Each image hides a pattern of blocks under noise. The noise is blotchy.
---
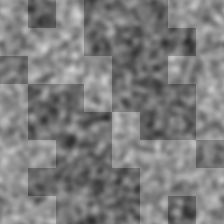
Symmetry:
the same after a half turn
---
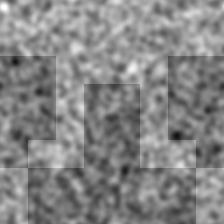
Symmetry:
left and right mirror each other
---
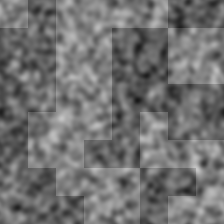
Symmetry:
no symmetry
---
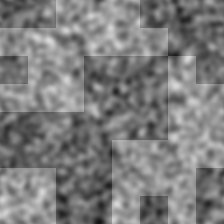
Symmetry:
mirrored about the diagonal from the bottom left
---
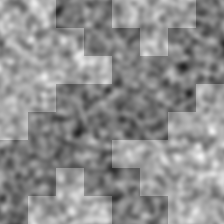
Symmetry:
the same after a half turn
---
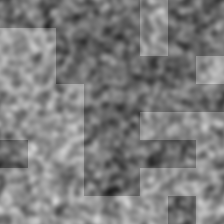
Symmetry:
no symmetry
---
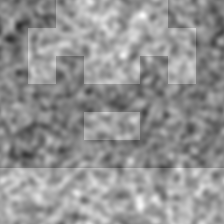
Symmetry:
left and right mirror each other
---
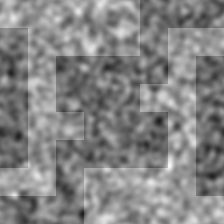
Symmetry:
the same after a half turn
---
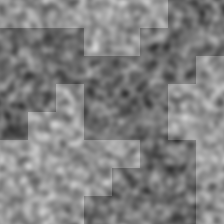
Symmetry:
mirrored about the diagonal from the bottom left
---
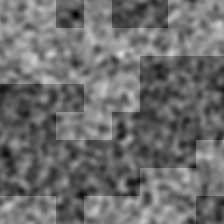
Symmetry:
no symmetry
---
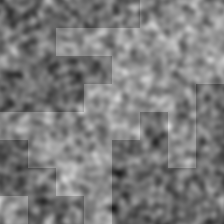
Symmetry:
mirrored about the diagonal from the bottom left
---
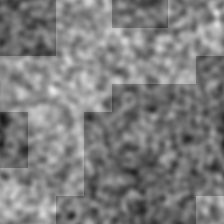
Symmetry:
mirrored about the diagonal from the top left
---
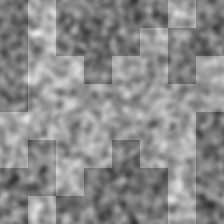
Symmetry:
the same after a half turn
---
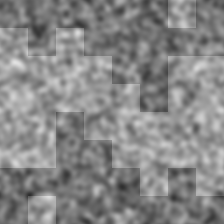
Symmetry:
the same after a half turn
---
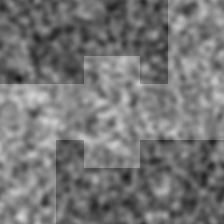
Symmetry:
the same after a half turn
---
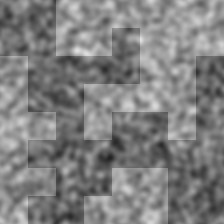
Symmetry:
no symmetry
